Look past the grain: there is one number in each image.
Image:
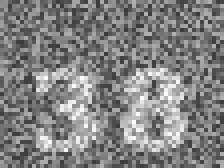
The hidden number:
38
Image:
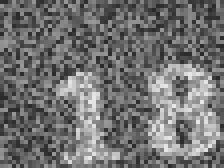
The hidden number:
18
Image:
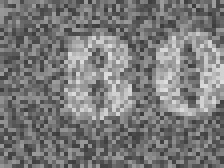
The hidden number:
80
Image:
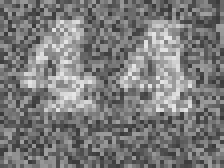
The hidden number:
44
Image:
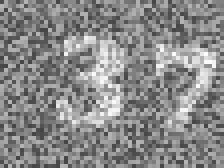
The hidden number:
37
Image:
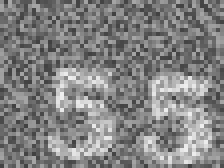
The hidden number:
55
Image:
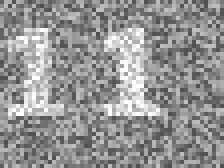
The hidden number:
11
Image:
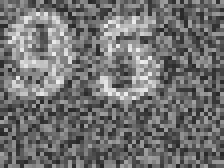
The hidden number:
95
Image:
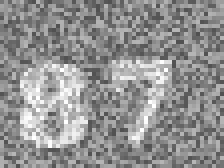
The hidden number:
87
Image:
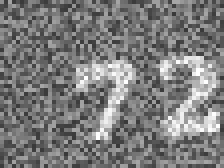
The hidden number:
72
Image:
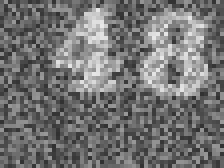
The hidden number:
48
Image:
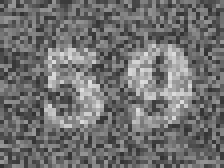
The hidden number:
59
